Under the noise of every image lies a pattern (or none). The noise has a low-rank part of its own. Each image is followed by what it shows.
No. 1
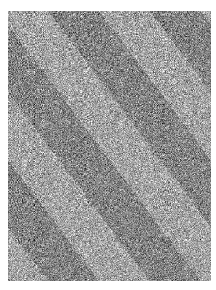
diagonal stripes
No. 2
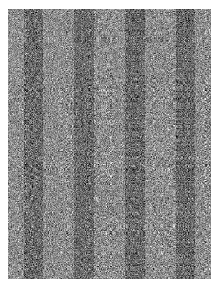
vertical stripes
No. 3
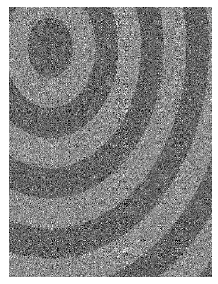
rings round one point
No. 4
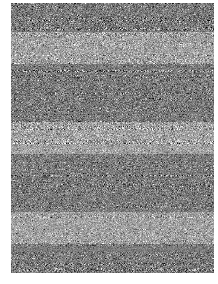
horizontal stripes
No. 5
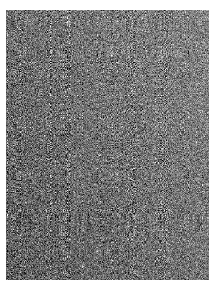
a smooth slope
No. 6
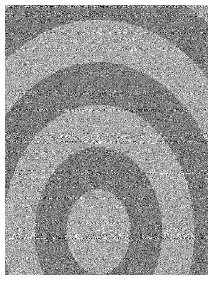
rings round one point
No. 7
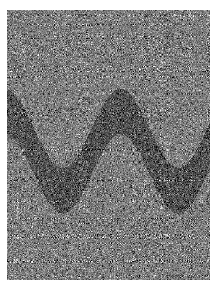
a wavy band
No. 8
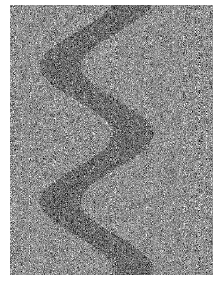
a wavy band
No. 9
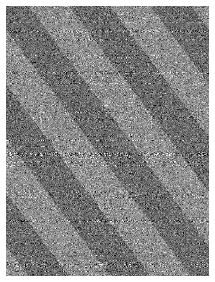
diagonal stripes
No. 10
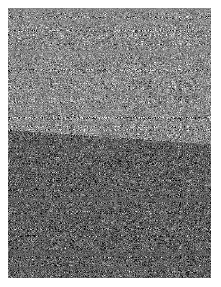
a sharp edge
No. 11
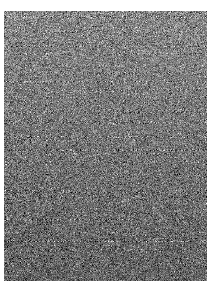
a smooth slope
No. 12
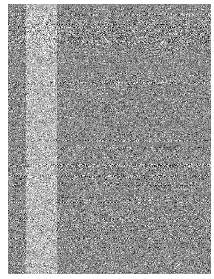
one vertical stripe
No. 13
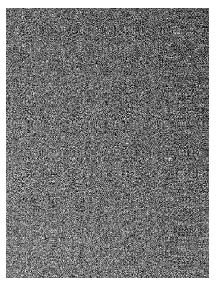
a smooth slope
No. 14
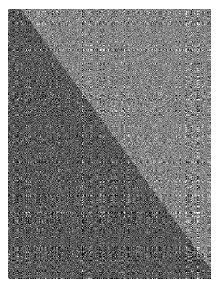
a sharp edge
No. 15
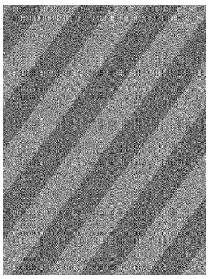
diagonal stripes
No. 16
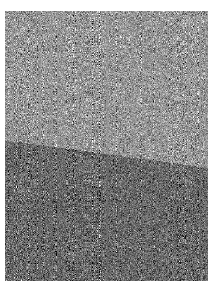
a sharp edge
